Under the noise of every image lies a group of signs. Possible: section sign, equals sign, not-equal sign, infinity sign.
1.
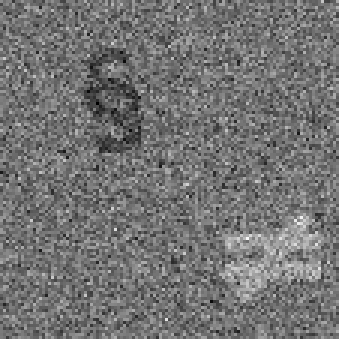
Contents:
top left: dark section sign; bottom right: light not-equal sign
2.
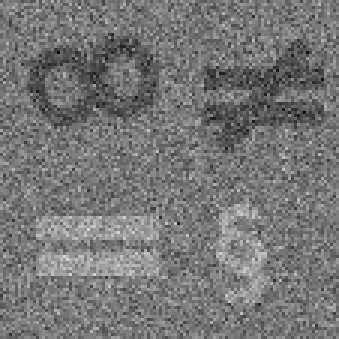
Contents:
top left: dark infinity sign; top right: dark not-equal sign; bottom left: light equals sign; bottom right: light section sign
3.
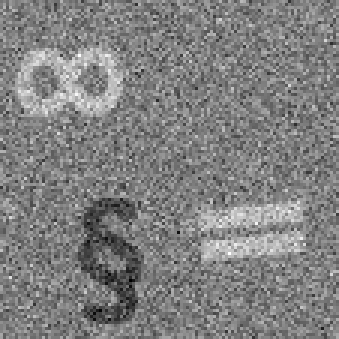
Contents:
top left: light infinity sign; bottom left: dark section sign; bottom right: light equals sign
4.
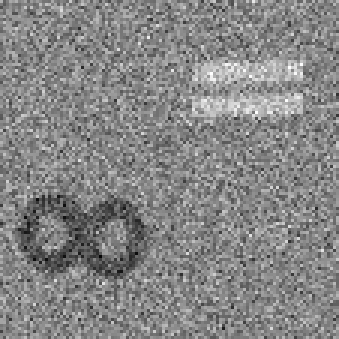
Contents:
top right: light equals sign; bottom left: dark infinity sign
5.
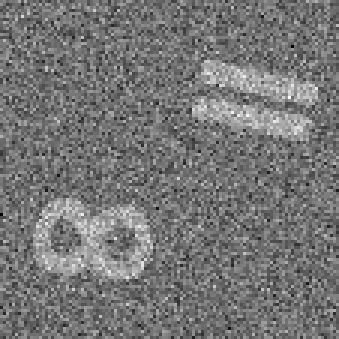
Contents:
top right: light equals sign; bottom left: light infinity sign
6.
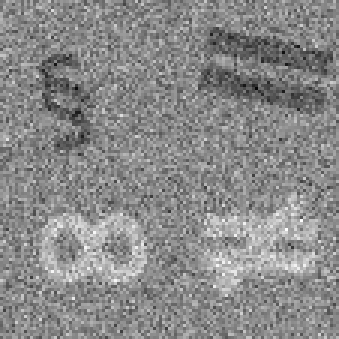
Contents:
top left: dark section sign; top right: dark equals sign; bottom left: light infinity sign; bottom right: light not-equal sign
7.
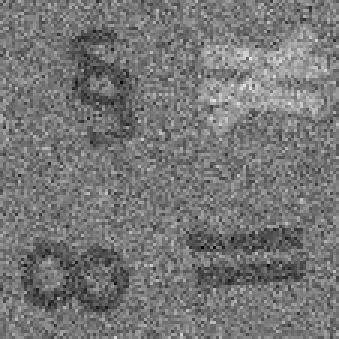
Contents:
top left: dark section sign; top right: light not-equal sign; bottom left: dark infinity sign; bottom right: dark equals sign
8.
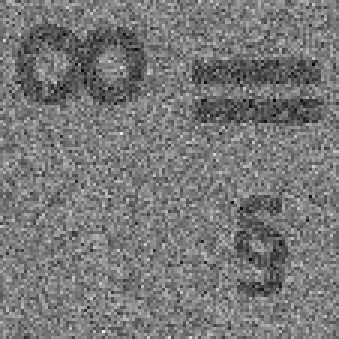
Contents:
top left: dark infinity sign; top right: dark equals sign; bottom right: dark section sign
